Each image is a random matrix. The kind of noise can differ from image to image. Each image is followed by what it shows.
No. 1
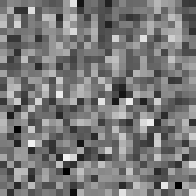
low rank plus noise
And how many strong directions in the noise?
three or four
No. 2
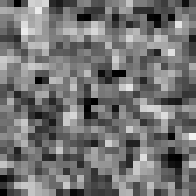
blotchy
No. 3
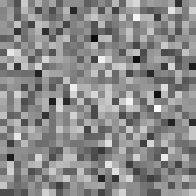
independent entries
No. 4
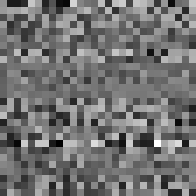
rows of uneven size
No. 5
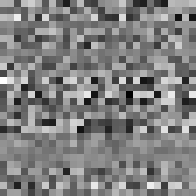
rows of uneven size
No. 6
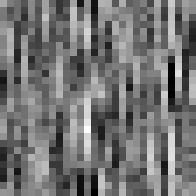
streaked along the columns
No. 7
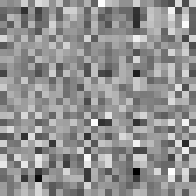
low rank plus noise
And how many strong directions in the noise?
one
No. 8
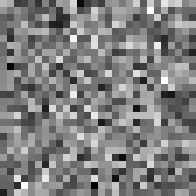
low rank plus noise
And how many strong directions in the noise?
five to eight
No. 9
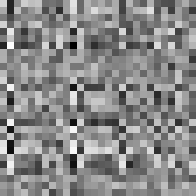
low rank plus noise
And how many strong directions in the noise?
one
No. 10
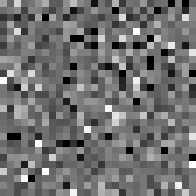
heavy tails
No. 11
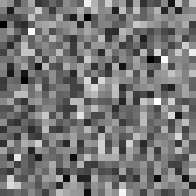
independent entries
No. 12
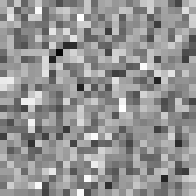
independent entries
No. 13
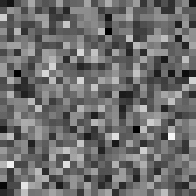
independent entries
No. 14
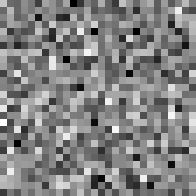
independent entries
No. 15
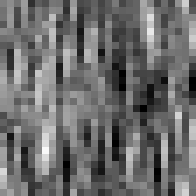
streaked along the columns
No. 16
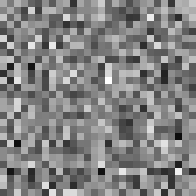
low rank plus noise
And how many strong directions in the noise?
three or four
